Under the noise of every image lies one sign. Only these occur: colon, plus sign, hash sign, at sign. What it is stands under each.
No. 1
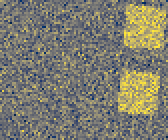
colon
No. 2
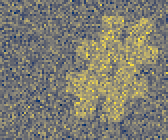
hash sign
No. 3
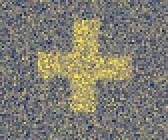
plus sign
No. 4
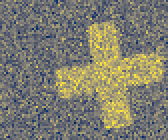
plus sign
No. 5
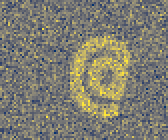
at sign
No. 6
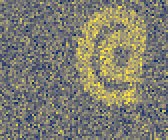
at sign
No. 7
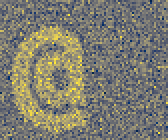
at sign
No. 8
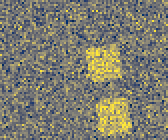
colon
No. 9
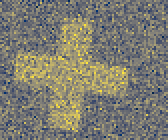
plus sign
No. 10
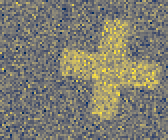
plus sign
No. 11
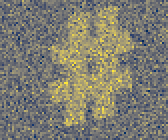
hash sign
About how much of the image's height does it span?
nearly all
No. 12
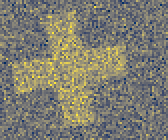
plus sign
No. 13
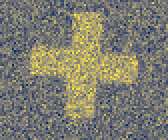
plus sign
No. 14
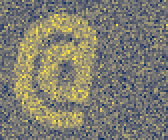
at sign
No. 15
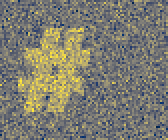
hash sign
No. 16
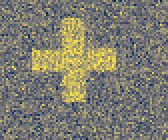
plus sign
